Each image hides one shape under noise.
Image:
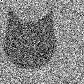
cat's head
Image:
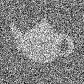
teapot
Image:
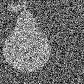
pear
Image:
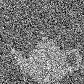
teapot
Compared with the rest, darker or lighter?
lighter
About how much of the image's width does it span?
nearly all
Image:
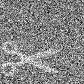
pair of scissors
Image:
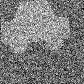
car
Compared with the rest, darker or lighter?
lighter
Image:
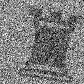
chess rook
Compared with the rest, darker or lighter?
darker
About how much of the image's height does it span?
nearly all
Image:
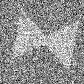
bow tie
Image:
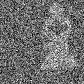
chess bishop
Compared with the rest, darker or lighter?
lighter
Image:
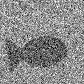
fish
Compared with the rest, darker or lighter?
darker
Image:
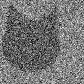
cat's head
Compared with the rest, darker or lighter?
darker
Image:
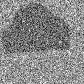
cloud
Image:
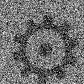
gear
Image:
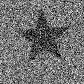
star
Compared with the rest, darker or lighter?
darker
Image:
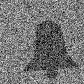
bell
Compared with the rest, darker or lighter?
darker
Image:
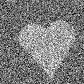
heart
